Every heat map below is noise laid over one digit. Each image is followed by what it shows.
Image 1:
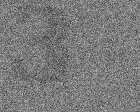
3
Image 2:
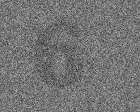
6
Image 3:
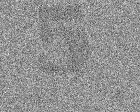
5
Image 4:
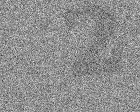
2
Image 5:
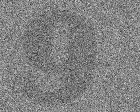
9
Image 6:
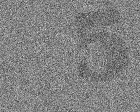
5
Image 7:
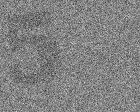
5
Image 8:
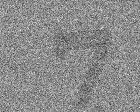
7
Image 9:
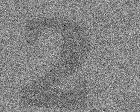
2
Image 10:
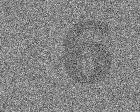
6
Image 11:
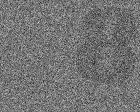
8
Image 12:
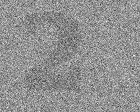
2
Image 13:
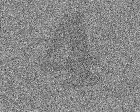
4
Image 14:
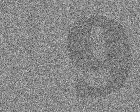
9
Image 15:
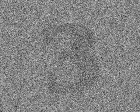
3
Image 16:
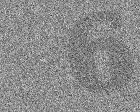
6
